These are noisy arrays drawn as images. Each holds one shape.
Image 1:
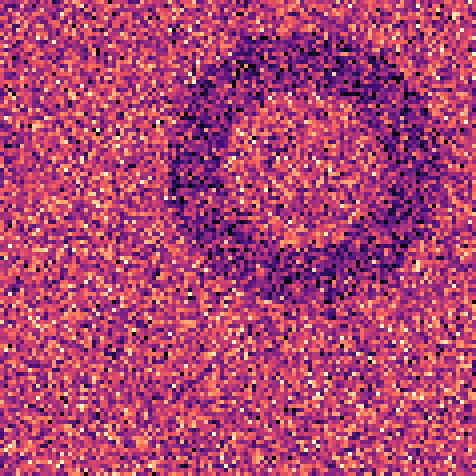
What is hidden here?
dark ring
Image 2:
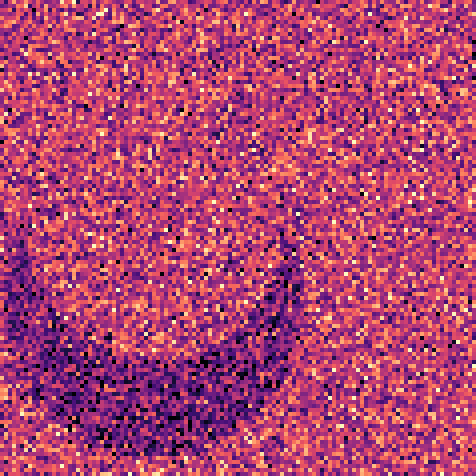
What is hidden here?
dark crescent
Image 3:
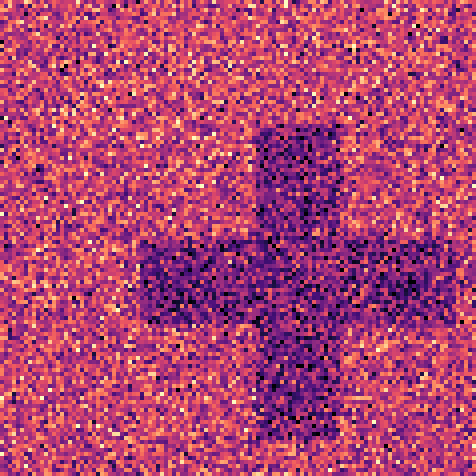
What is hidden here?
dark cross
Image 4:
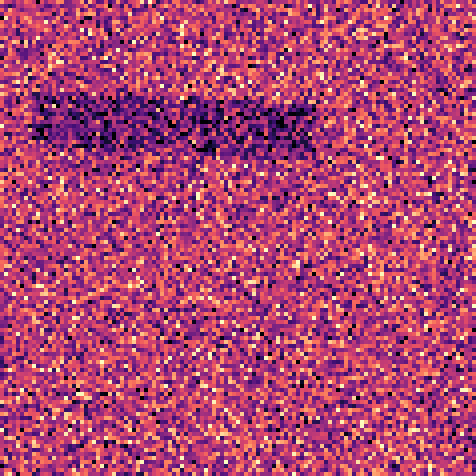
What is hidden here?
dark bar
